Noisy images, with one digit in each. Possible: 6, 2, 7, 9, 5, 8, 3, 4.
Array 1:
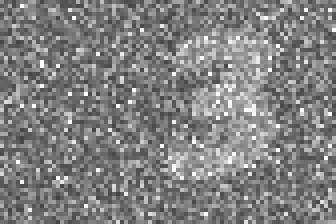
3
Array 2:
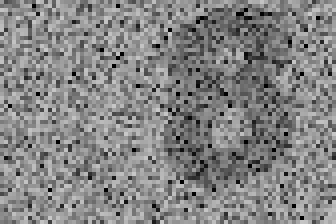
8
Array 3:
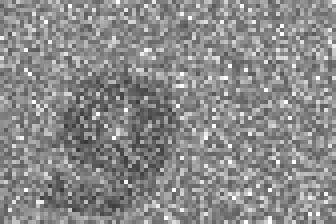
9
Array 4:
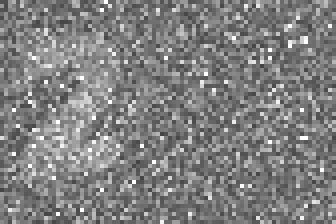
2
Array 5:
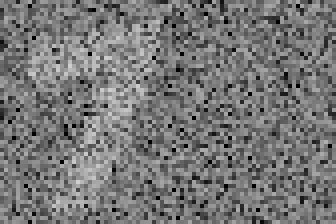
7
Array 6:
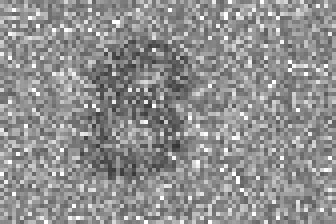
8
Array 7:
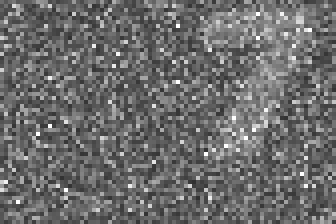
7
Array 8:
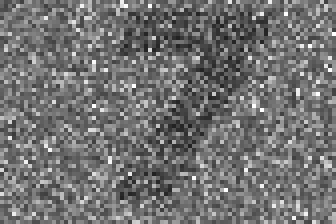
7
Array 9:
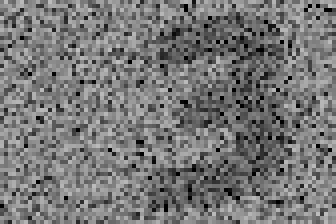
3
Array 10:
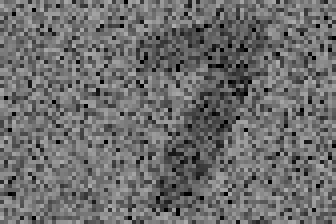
7
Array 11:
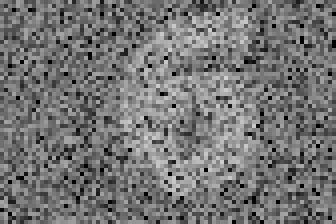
6
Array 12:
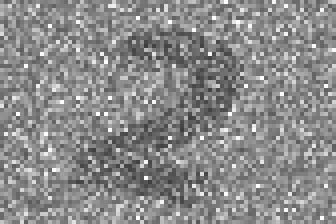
2
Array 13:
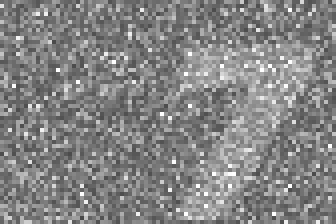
7
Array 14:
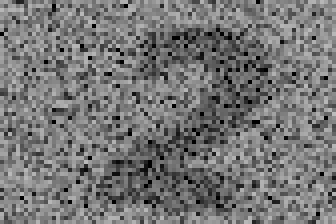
2
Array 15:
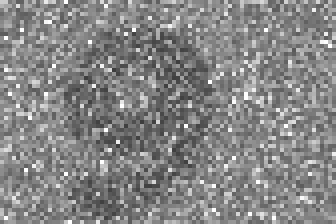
9
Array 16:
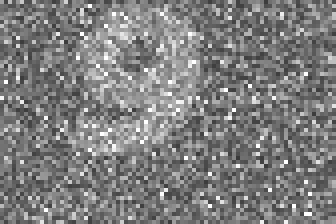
9
